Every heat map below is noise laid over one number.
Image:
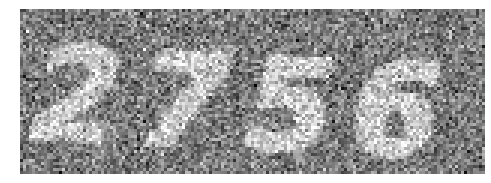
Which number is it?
2756
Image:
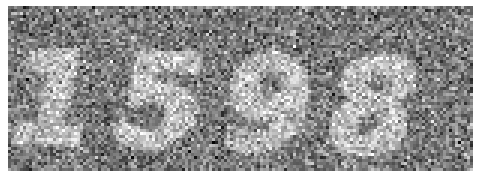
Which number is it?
1598
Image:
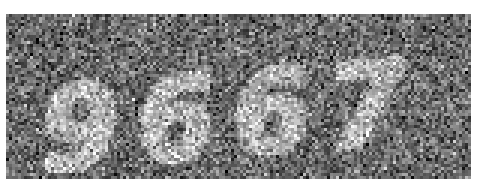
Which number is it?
9667
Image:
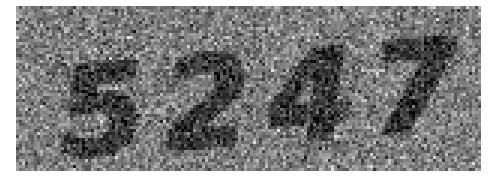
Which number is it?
5247
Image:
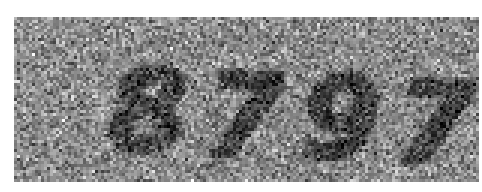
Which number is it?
8797
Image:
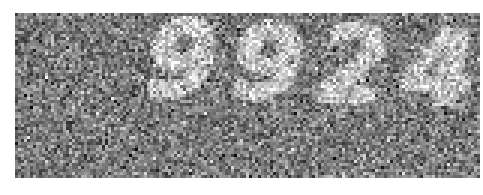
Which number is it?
9924
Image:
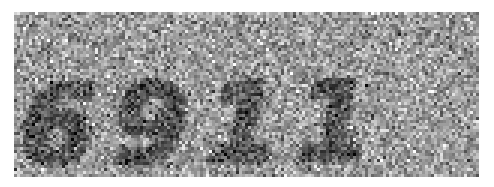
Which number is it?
6911
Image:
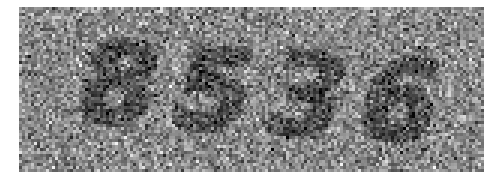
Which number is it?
8536
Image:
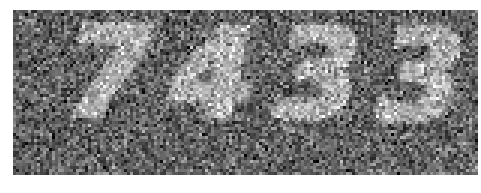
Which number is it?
7433
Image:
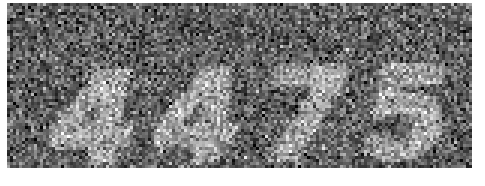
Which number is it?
4475
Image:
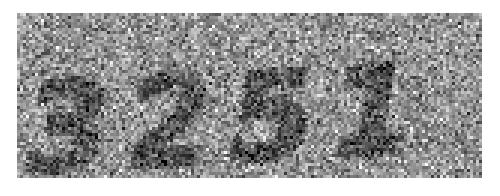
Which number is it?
3251
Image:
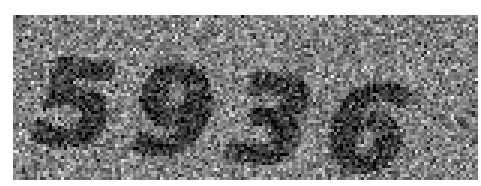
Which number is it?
5936
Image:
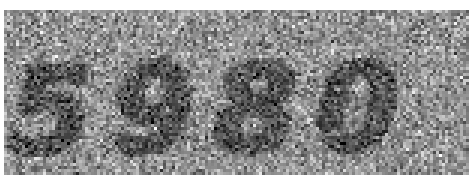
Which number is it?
5980
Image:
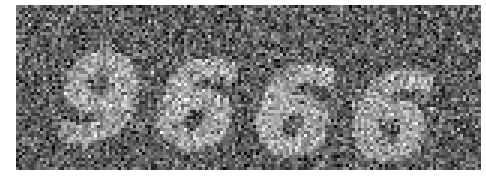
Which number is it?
9666
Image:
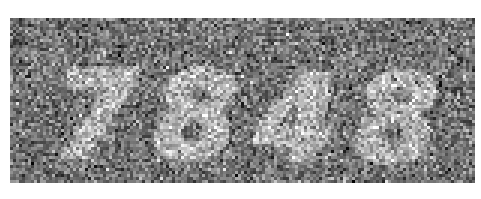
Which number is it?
7848
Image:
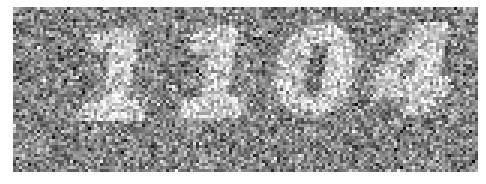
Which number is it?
1104
